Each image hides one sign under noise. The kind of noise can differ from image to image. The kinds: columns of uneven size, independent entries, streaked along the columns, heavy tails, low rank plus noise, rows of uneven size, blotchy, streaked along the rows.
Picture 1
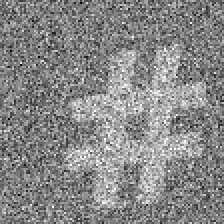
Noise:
independent entries
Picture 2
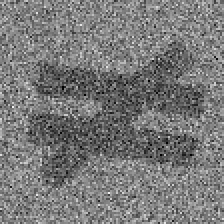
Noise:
independent entries
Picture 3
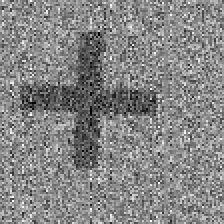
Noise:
columns of uneven size
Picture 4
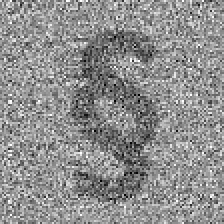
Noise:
low rank plus noise
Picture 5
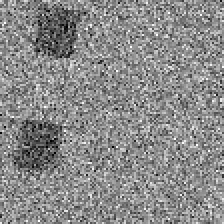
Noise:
independent entries
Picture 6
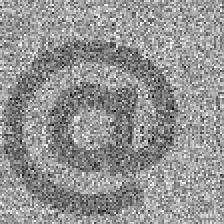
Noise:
low rank plus noise
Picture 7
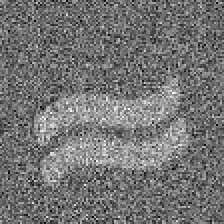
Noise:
low rank plus noise
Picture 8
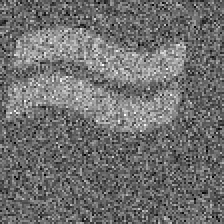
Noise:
independent entries
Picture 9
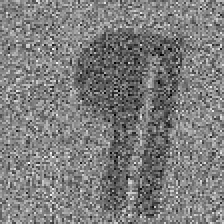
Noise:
low rank plus noise
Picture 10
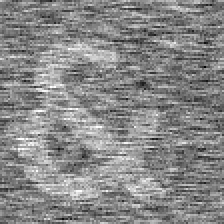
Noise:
streaked along the rows
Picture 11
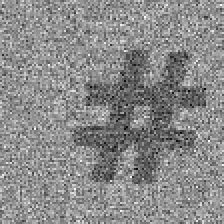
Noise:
low rank plus noise
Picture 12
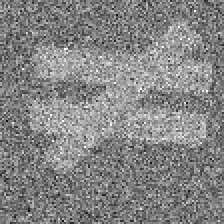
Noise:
independent entries
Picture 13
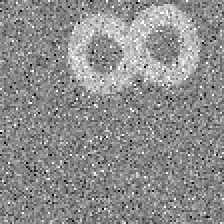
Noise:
heavy tails
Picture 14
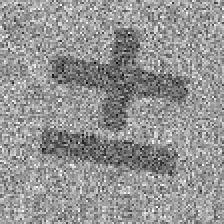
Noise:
low rank plus noise
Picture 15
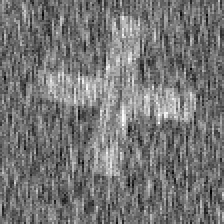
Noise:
streaked along the columns
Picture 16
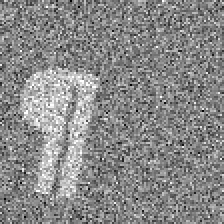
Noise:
independent entries
